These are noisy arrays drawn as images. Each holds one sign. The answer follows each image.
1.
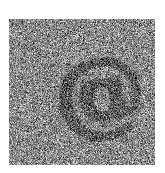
at sign
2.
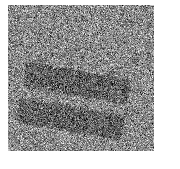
equals sign
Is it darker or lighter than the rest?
darker
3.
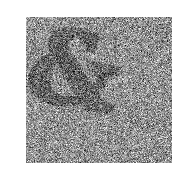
ampersand
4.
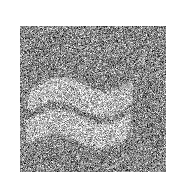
approximately sign
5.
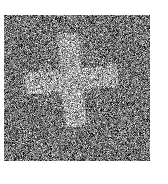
plus sign
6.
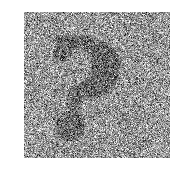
question mark
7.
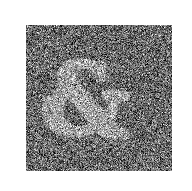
ampersand
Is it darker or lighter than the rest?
lighter
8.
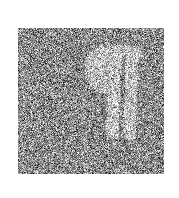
pilcrow
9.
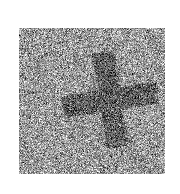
plus sign
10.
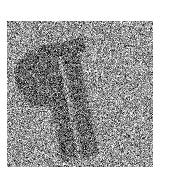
pilcrow
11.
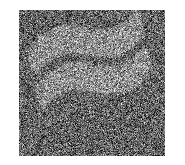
approximately sign
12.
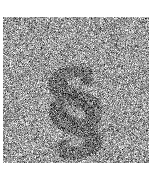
section sign
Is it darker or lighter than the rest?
darker
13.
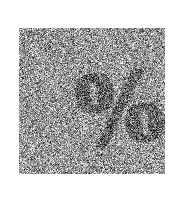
percent sign
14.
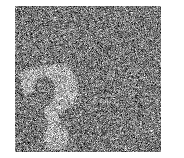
question mark
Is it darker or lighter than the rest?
lighter
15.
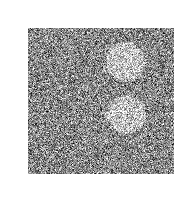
colon
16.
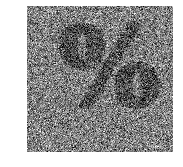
percent sign
